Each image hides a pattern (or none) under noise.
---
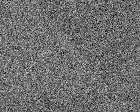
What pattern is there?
spokes from one point
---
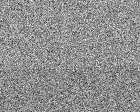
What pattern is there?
a sharp edge
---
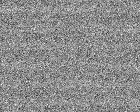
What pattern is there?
horizontal stripes
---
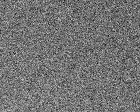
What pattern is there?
a smooth slope
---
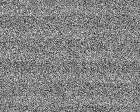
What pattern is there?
horizontal stripes
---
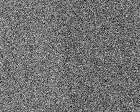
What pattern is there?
a sharp edge
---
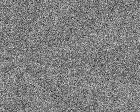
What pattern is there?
spokes from one point
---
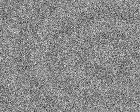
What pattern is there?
rings round one point
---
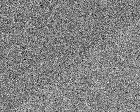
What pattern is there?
a sharp edge
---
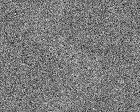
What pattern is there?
a wavy band
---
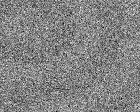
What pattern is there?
rings round one point
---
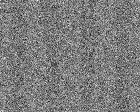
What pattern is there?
vertical stripes
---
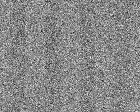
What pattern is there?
vertical stripes
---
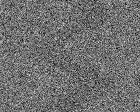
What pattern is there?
a wavy band
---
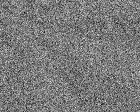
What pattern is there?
spokes from one point
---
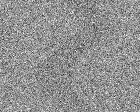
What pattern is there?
a wavy band
